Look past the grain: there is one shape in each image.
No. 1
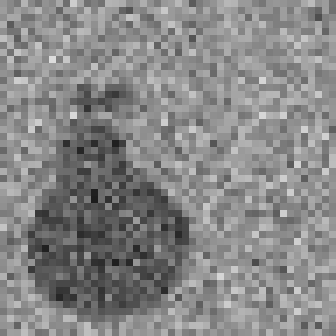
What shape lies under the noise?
pear
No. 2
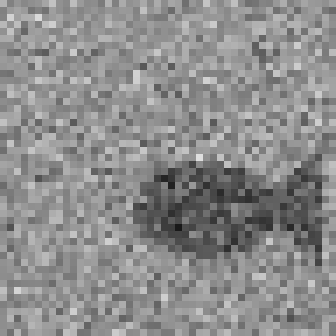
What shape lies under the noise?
fish
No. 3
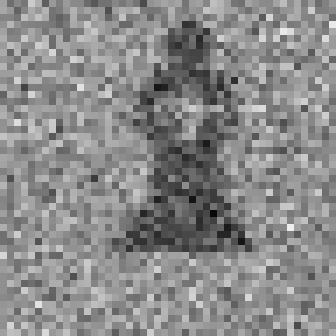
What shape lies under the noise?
chess bishop
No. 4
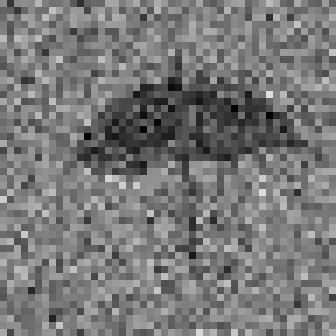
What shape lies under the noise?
umbrella
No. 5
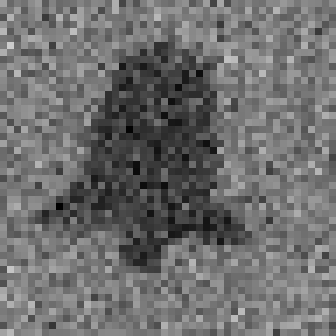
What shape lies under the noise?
bell
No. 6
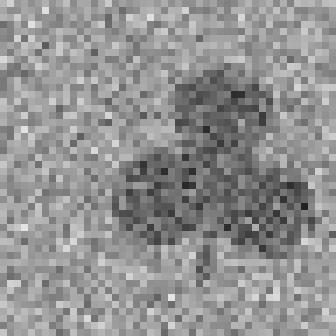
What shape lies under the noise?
club
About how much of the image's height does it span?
two thirds
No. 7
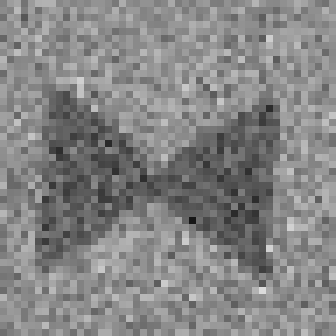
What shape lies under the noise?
bow tie
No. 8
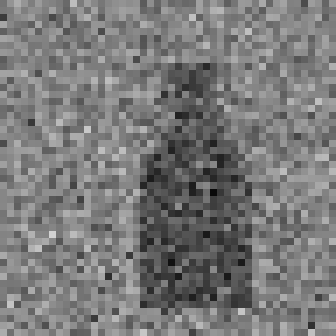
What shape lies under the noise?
bottle
